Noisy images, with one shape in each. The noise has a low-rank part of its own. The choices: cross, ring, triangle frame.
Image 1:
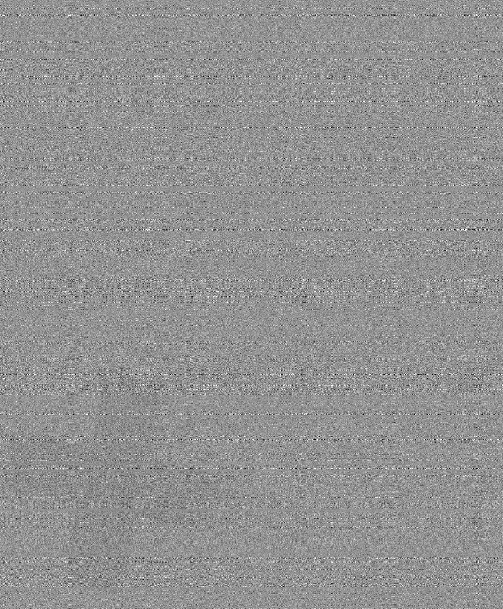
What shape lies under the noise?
cross
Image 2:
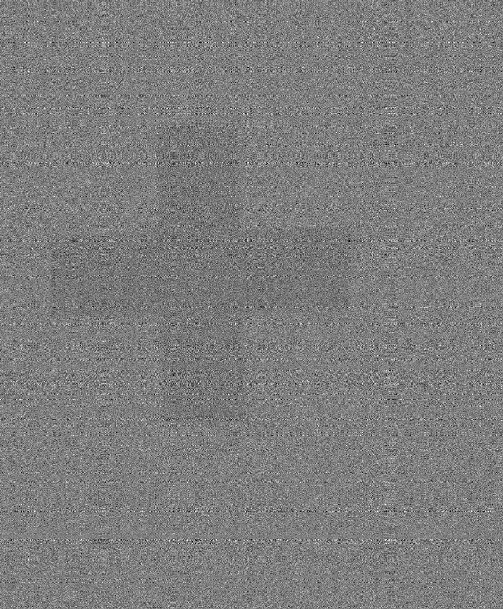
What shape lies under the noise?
cross
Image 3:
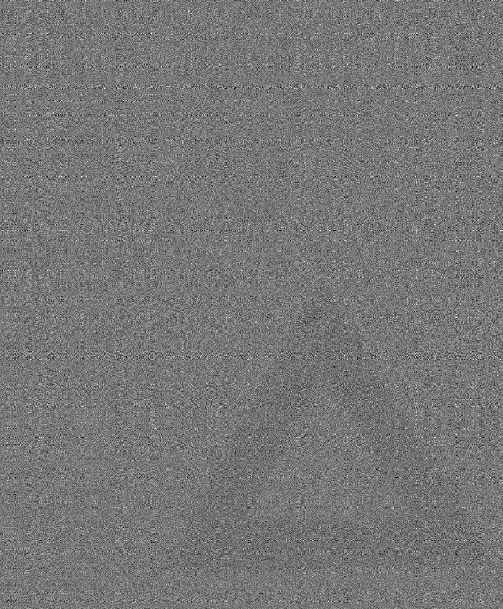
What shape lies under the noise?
triangle frame
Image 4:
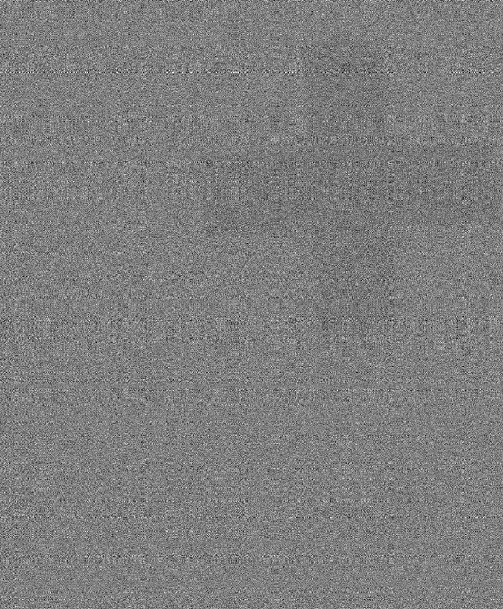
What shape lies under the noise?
cross
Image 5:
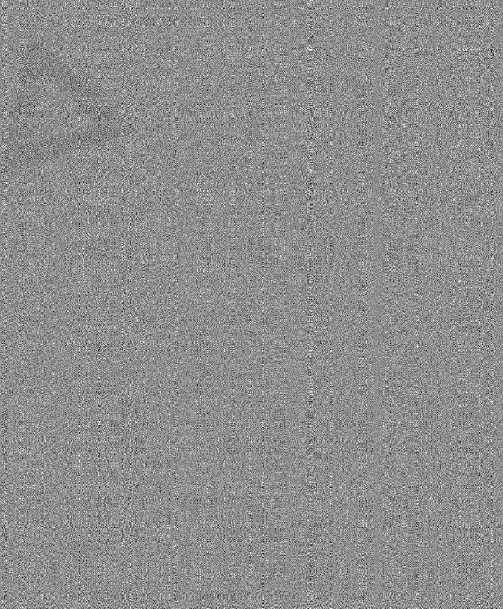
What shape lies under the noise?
triangle frame
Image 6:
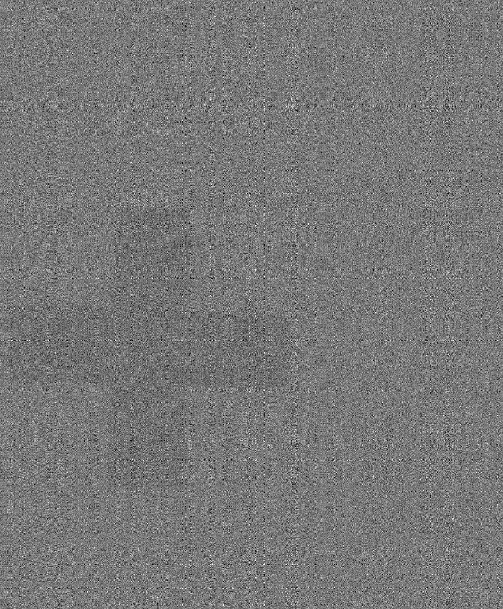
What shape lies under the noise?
cross
